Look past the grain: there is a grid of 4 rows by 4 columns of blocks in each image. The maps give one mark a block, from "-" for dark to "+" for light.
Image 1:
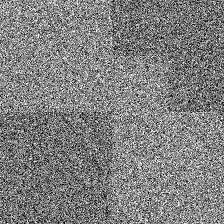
+ + - -
+ + + -
- - + +
- - + +
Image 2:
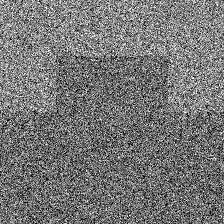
+ + + +
+ - - +
- - - -
- - - -
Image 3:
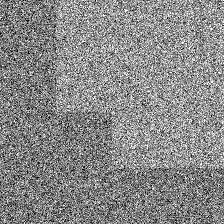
- + + +
- + + +
- - + +
- - - -
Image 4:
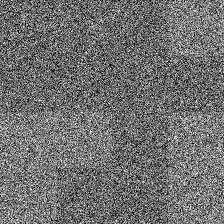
- - - +
- - - -
+ + - +
+ - - +
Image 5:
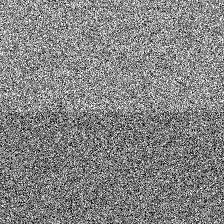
+ + + +
+ + + +
- - - -
- - - -
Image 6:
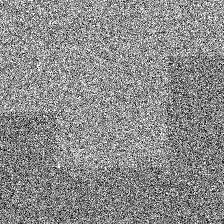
+ + + +
+ + + -
- + + -
- - - -
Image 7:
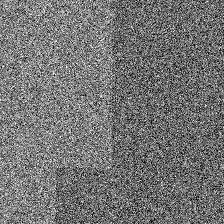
+ + - -
+ + - -
+ + - -
+ - - -
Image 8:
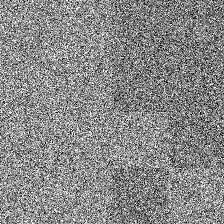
+ + - -
+ + - -
+ + + -
+ + - +
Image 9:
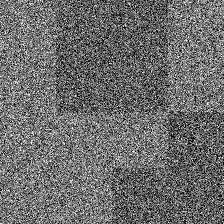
+ - - +
+ - - +
+ + + -
+ + - -
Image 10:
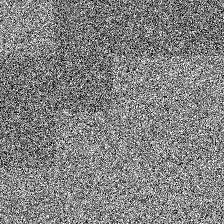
+ - - -
- - + +
- + + +
+ + + +
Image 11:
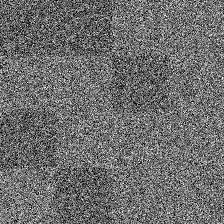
- - + +
+ + - +
- + + +
+ - + +
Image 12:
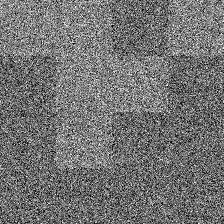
+ + - +
- + + -
- + - -
- - - -
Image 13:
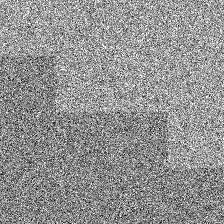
+ + + +
- + + +
- - - +
- - - -
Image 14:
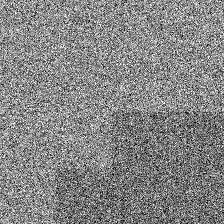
+ + + +
+ + + +
+ + - -
+ - - -
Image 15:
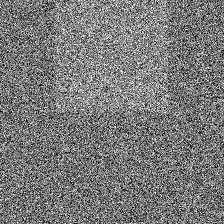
- + + -
- + + -
- - - -
- - - -
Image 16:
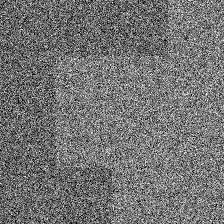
- - - +
- + + +
- + + +
- - + +
